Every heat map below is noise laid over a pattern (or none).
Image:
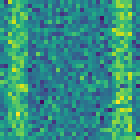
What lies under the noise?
bands of columns
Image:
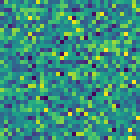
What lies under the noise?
only noise
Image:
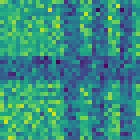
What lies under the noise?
bands of rows crossing bands of columns
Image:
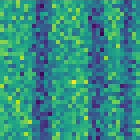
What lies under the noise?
bands of columns
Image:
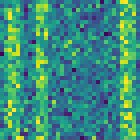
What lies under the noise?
bands of columns
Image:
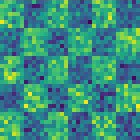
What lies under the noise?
a checkerboard
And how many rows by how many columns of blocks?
5 by 6
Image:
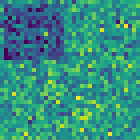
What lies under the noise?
one block
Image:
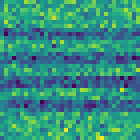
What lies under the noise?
bands of rows
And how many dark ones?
4
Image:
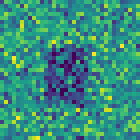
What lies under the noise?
one block
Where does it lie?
centre
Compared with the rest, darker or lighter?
darker
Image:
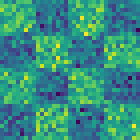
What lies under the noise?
a checkerboard
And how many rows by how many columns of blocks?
4 by 4
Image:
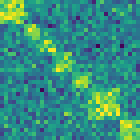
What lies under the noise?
blocks along the diagonal
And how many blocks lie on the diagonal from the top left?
7
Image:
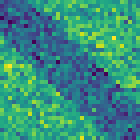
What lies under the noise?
a diagonal band
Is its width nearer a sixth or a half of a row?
a half
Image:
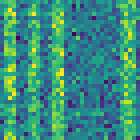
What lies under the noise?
bands of columns
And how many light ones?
4
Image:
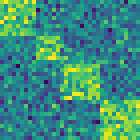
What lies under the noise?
blocks along the diagonal
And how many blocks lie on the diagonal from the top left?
4
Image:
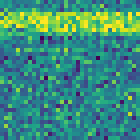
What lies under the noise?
one band of rows
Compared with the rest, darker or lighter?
lighter
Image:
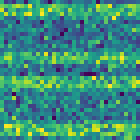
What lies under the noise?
bands of rows
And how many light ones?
4
